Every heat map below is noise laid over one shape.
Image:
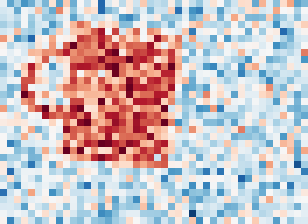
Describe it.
red cup
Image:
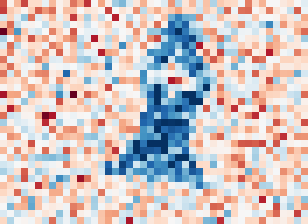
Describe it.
blue chess bishop
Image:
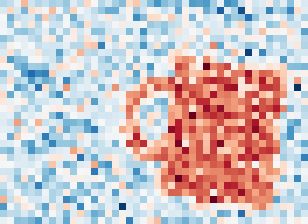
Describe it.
red cup
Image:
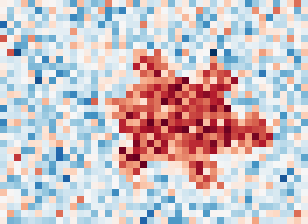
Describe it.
red turtle
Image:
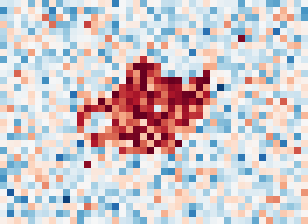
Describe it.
red teapot
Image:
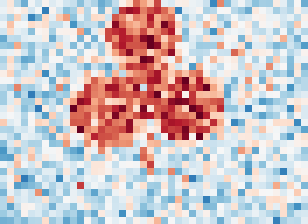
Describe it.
red club
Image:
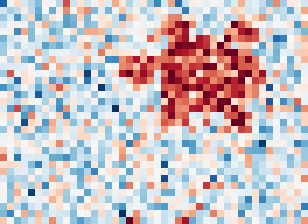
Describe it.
red turtle
